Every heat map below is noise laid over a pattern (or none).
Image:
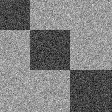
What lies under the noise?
blocks along the diagonal
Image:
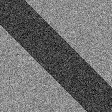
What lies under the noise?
a diagonal band
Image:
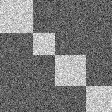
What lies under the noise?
blocks along the diagonal
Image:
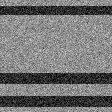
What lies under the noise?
bands of rows
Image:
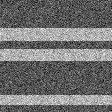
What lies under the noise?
bands of rows
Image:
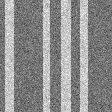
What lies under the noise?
bands of columns
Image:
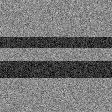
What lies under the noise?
bands of rows
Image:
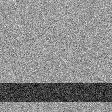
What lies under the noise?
one band of rows
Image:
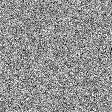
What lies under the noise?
only noise
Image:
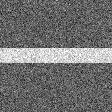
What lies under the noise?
one band of rows
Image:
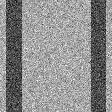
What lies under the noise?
bands of columns
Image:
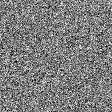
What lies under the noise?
only noise
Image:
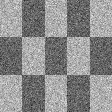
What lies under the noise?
a checkerboard
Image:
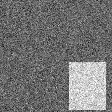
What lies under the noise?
one block
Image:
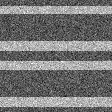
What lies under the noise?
bands of rows
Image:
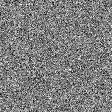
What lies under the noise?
only noise
